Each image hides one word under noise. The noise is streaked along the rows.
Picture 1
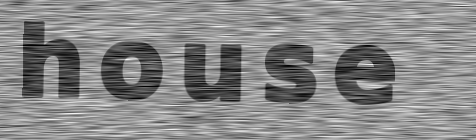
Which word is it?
house
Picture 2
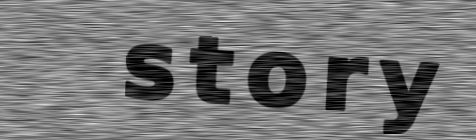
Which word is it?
story
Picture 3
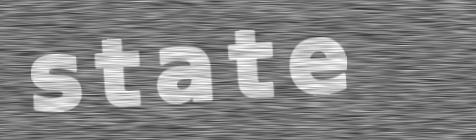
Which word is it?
state
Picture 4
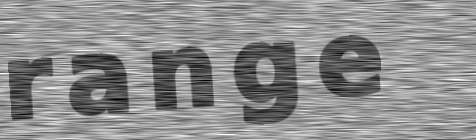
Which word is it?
range
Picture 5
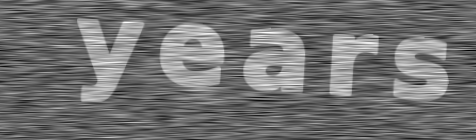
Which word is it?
years
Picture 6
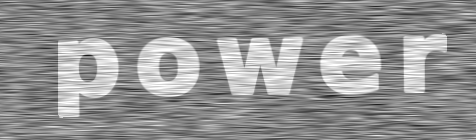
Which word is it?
power
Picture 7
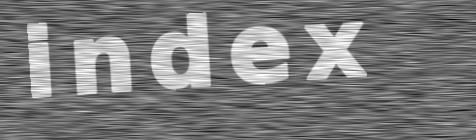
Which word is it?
index
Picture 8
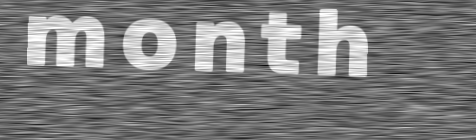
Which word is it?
month
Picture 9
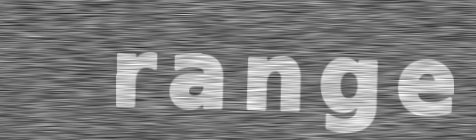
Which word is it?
range
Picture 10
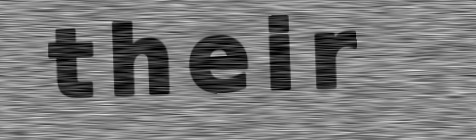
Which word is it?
their
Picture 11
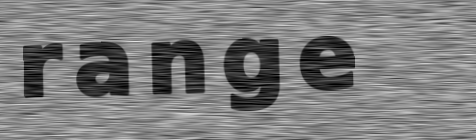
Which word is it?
range
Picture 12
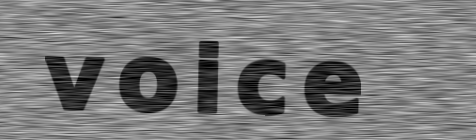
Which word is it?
voice
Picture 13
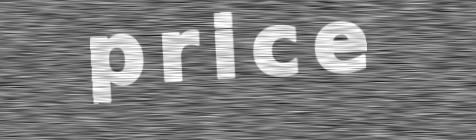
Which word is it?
price
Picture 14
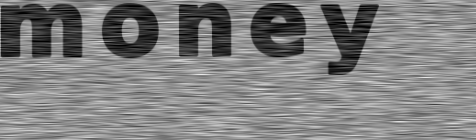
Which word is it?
money
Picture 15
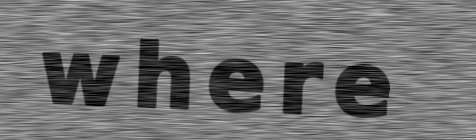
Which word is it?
where
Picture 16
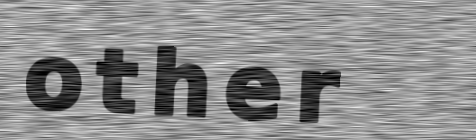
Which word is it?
other
